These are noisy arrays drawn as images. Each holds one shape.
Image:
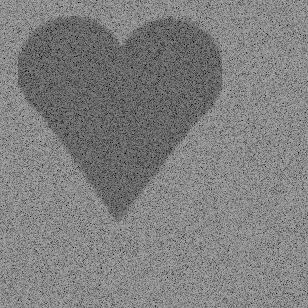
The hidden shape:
heart
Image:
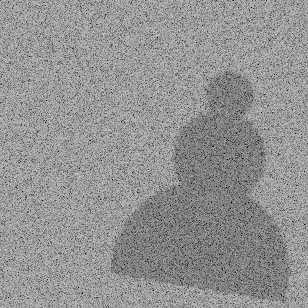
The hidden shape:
chess pawn
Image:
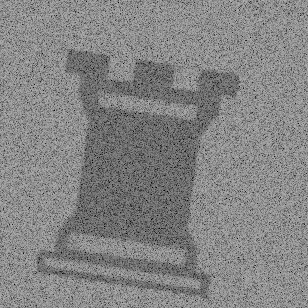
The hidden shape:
chess rook
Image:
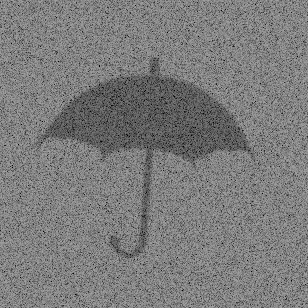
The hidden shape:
umbrella
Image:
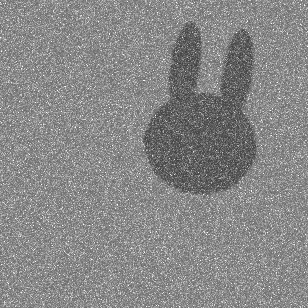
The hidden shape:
rabbit's head
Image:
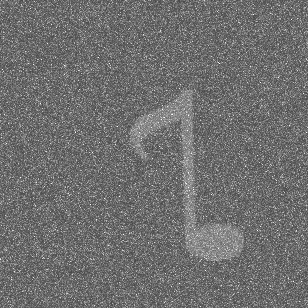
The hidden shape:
musical note
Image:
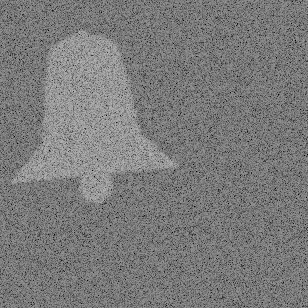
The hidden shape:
bell
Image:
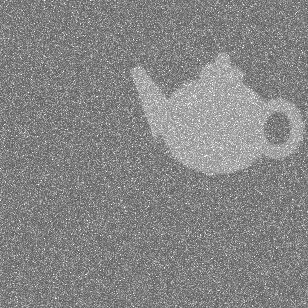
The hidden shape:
teapot
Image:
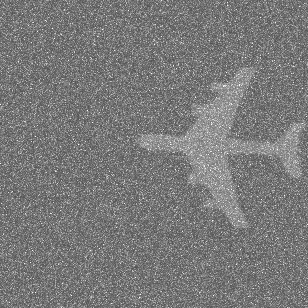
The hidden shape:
airplane
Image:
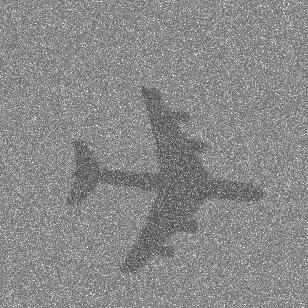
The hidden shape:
airplane
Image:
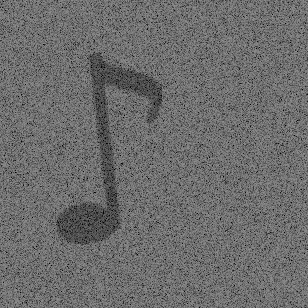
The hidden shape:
musical note
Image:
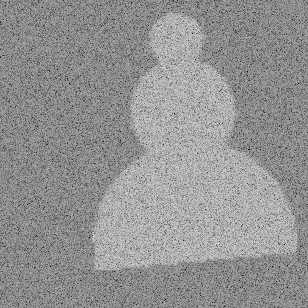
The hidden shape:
chess pawn
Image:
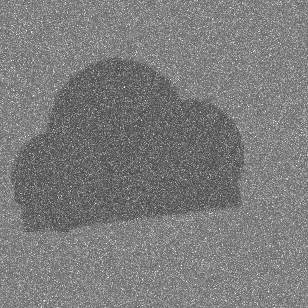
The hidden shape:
cloud
